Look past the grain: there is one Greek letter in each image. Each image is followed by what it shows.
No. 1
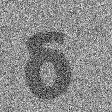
delta
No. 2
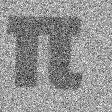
pi
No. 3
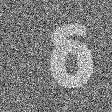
delta
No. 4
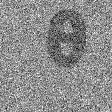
theta
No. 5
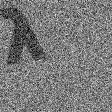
lambda
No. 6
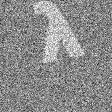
lambda
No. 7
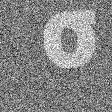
sigma
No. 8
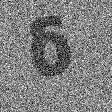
delta
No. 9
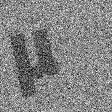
mu
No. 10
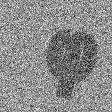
phi
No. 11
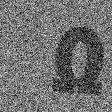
omega
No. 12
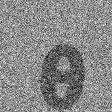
theta
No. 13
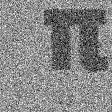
pi
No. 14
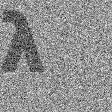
lambda
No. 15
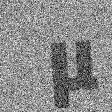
mu
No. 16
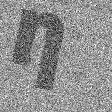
eta
